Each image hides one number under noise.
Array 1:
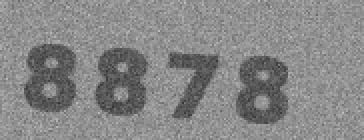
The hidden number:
8878
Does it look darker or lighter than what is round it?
darker
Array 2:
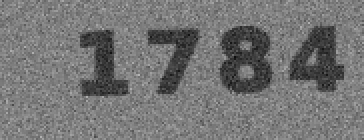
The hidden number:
1784
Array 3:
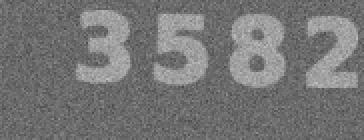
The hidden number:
3582
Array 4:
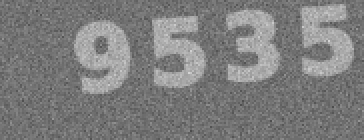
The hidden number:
9535
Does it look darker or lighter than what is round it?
lighter
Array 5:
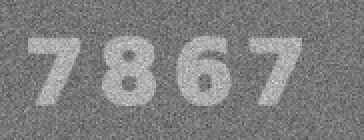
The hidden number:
7867
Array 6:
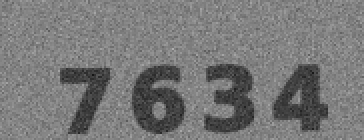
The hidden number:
7634
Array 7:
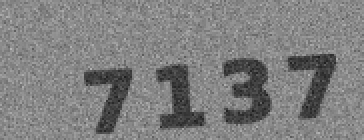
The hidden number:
7137
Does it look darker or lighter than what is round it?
darker
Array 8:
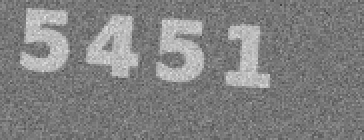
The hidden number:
5451
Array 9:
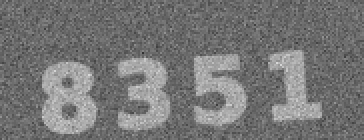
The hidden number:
8351
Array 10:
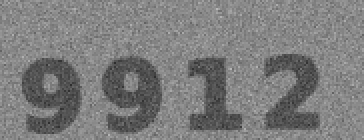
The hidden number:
9912
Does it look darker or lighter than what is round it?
darker
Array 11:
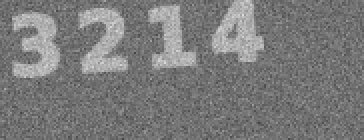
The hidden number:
3214
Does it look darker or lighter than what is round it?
lighter
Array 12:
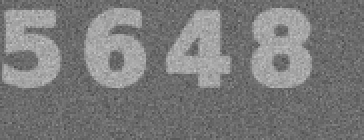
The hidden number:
5648
